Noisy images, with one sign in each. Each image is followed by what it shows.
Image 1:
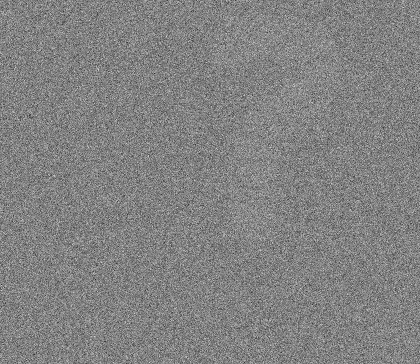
question mark
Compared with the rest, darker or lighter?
lighter
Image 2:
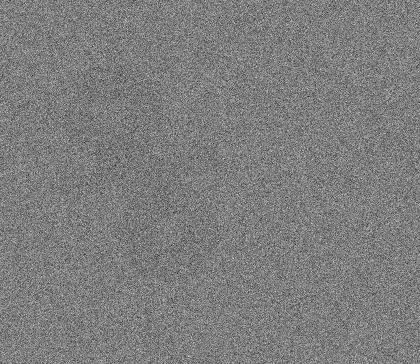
percent sign
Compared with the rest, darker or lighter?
darker
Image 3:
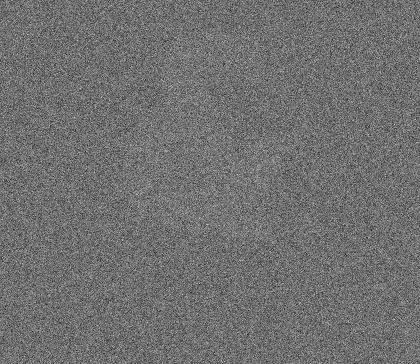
ampersand
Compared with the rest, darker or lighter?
lighter
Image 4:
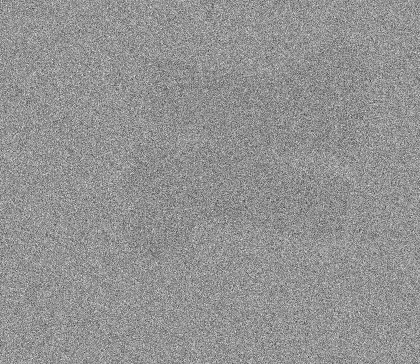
not-equal sign
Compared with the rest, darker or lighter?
darker
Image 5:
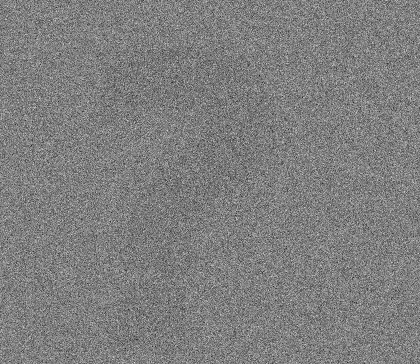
question mark
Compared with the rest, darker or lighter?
darker
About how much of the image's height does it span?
nearly all
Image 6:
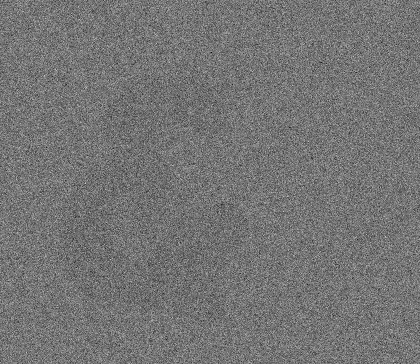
ampersand
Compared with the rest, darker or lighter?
darker
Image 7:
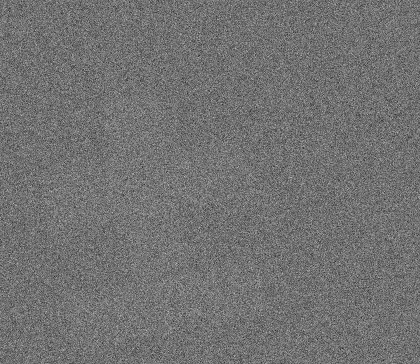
plus-minus sign
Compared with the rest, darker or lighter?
lighter
